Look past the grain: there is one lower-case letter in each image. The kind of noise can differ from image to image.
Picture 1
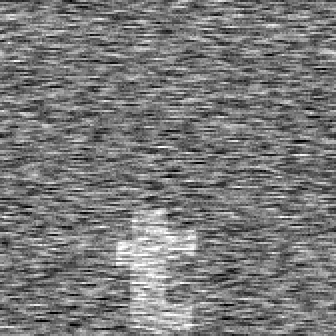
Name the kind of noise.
streaked along the rows
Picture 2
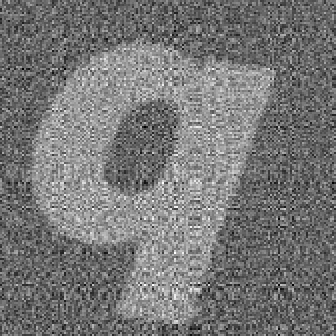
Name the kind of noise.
low rank plus noise
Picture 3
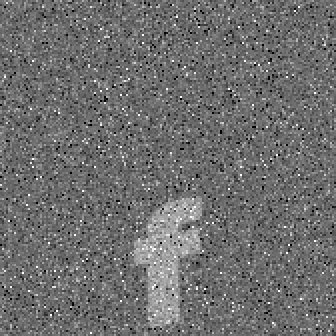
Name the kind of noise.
heavy tails
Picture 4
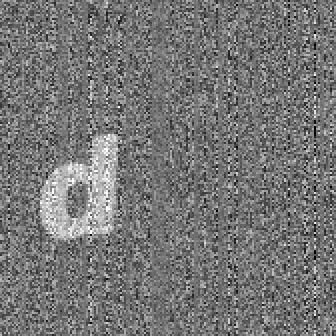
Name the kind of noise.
columns of uneven size
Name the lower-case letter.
d
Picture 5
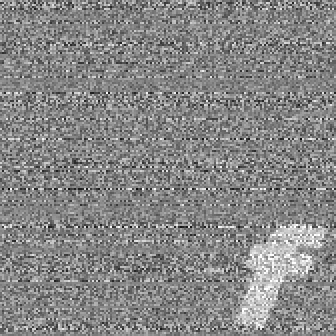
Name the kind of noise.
rows of uneven size
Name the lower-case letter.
f
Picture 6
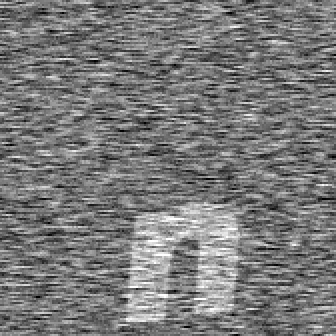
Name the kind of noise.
streaked along the rows
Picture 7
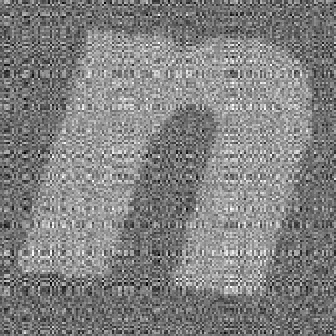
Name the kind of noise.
low rank plus noise
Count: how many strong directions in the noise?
one
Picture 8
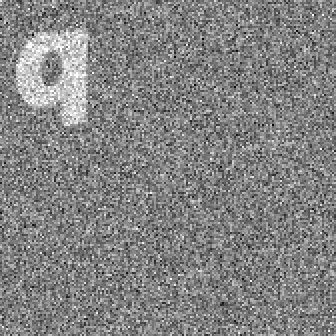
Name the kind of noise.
independent entries
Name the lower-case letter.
q
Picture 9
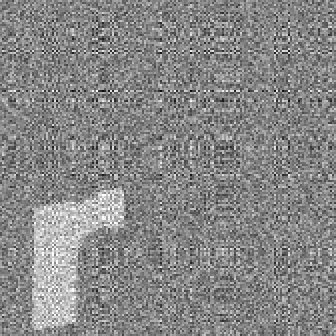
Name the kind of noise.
low rank plus noise
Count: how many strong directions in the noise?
one
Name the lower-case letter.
r
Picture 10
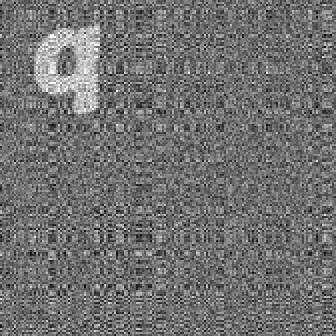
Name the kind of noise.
low rank plus noise
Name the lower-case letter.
q
